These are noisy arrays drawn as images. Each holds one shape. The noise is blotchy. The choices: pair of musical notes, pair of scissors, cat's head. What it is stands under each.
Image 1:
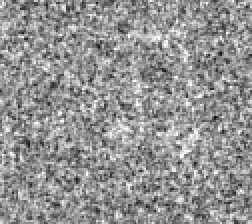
light pair of musical notes
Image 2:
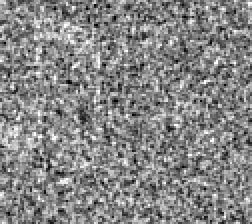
light pair of musical notes
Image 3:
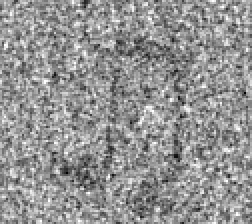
dark pair of musical notes
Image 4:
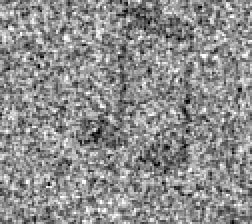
dark pair of musical notes
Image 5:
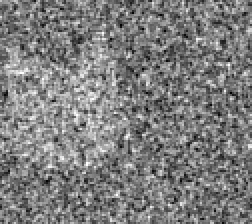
light cat's head
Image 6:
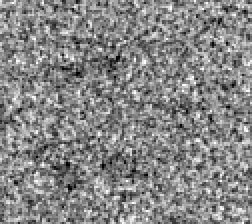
dark pair of musical notes
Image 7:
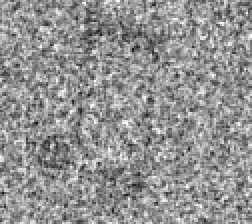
dark pair of musical notes
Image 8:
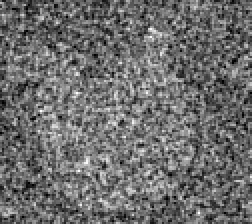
light cat's head
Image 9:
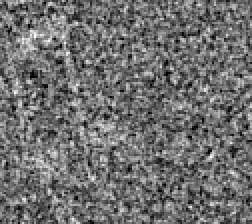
light pair of musical notes
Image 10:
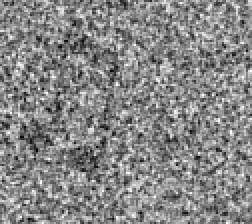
dark pair of musical notes
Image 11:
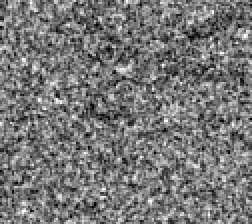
dark pair of scissors
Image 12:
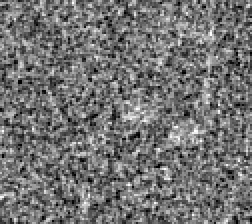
light pair of musical notes
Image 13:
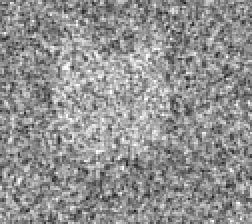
light cat's head
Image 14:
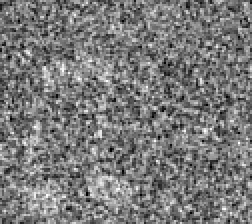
light pair of musical notes
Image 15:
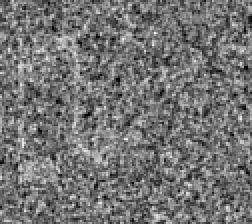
light pair of musical notes
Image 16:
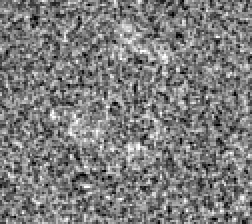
light pair of musical notes
